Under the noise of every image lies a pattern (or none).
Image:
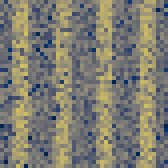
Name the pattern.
vertical stripes
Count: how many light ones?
4
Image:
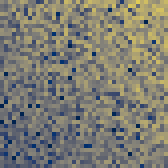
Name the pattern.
a smooth slope
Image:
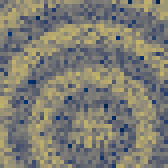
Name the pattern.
rings round one point
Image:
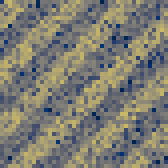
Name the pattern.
diagonal stripes
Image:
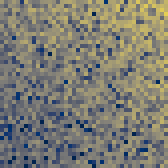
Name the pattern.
a smooth slope
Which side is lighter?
top right
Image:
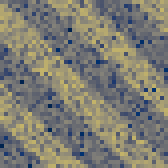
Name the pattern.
diagonal stripes
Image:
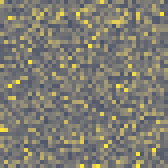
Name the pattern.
only noise
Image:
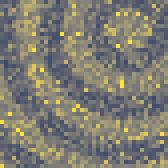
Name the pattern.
rings round one point
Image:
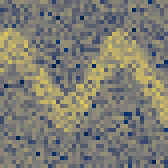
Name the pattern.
a wavy band
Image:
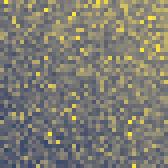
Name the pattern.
a smooth slope
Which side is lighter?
top right
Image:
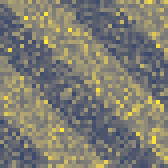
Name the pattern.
diagonal stripes
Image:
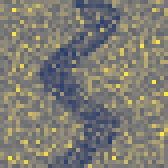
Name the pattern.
a wavy band
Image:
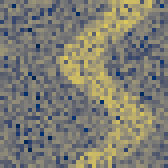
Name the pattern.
a wavy band
